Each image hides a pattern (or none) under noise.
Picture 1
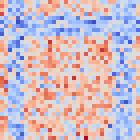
bands of rows crossing bands of columns
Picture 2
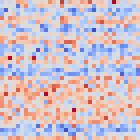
bands of rows
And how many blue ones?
5
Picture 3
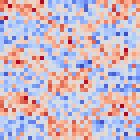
a checkerboard
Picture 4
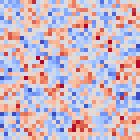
a checkerboard
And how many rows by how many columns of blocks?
5 by 6
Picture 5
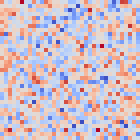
only noise
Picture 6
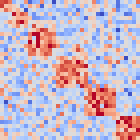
blocks along the diagonal
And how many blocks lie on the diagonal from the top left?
6
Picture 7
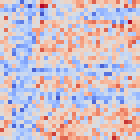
bands of rows crossing bands of columns
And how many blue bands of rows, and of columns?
3 and 1
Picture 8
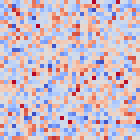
only noise
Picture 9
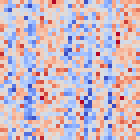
bands of columns
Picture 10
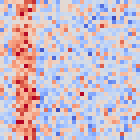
one band of columns
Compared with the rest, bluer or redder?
redder
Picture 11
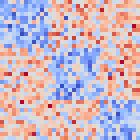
blocks along the diagonal
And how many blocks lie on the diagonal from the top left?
3
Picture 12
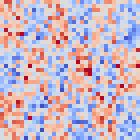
a checkerboard
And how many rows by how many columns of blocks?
3 by 6
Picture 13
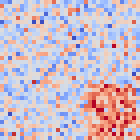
one block
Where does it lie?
bottom right
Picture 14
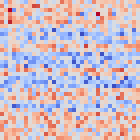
bands of rows
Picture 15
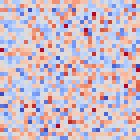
only noise
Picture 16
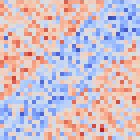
a diagonal band
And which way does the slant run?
bottom left to top right
